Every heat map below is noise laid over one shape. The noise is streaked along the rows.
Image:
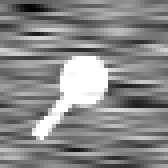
lollipop
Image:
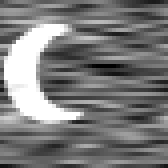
crescent
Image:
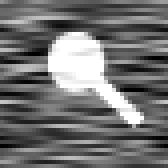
lollipop
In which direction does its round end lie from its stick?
up and left
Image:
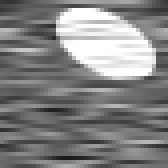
ellipse
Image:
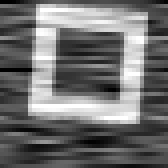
square frame
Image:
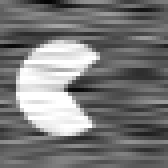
disc with a wedge cut out
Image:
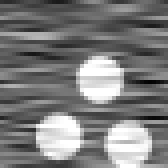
three dots
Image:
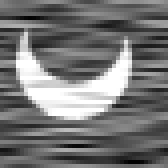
crescent
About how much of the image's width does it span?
two thirds
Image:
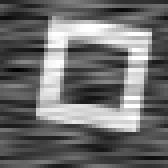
square frame
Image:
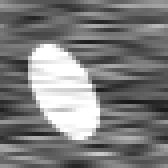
ellipse
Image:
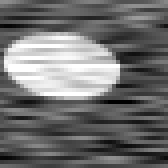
ellipse
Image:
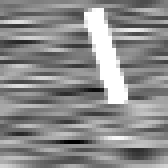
bar
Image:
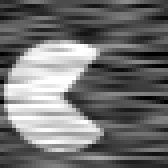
disc with a wedge cut out
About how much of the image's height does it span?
two thirds
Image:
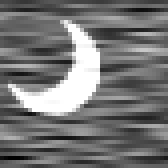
crescent
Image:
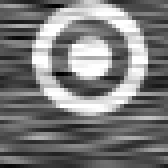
bullseye
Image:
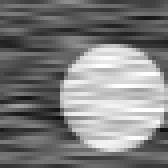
disc
